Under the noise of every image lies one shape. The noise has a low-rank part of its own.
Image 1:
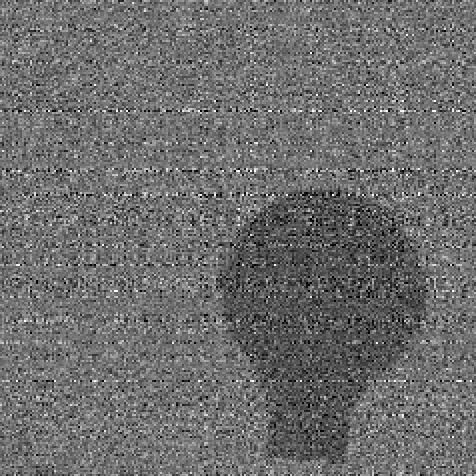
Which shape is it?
light bulb
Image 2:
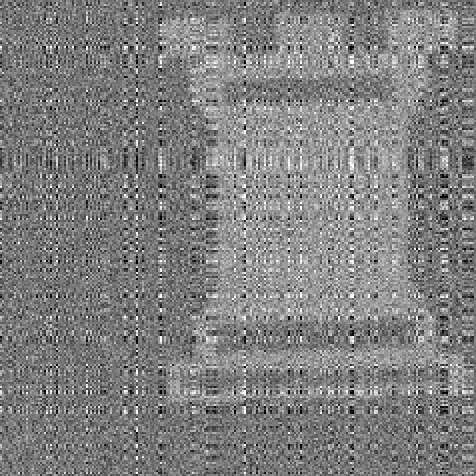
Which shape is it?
chess rook
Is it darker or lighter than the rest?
lighter
